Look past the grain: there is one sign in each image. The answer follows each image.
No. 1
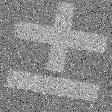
light plus-minus sign
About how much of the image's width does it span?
nearly all
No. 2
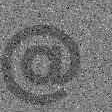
dark at sign
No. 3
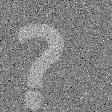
light question mark
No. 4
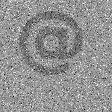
dark at sign
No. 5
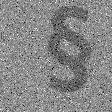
dark section sign
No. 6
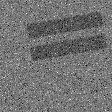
dark equals sign
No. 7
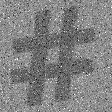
dark hash sign
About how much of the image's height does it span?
nearly all
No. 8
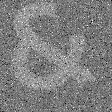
light ampersand
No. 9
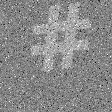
light hash sign
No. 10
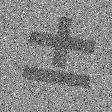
dark plus-minus sign
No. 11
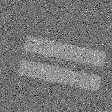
light equals sign
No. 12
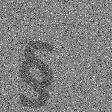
dark section sign
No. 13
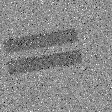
dark equals sign
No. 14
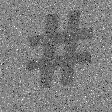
dark hash sign
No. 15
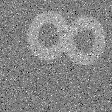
light infinity sign
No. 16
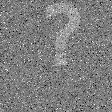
light question mark
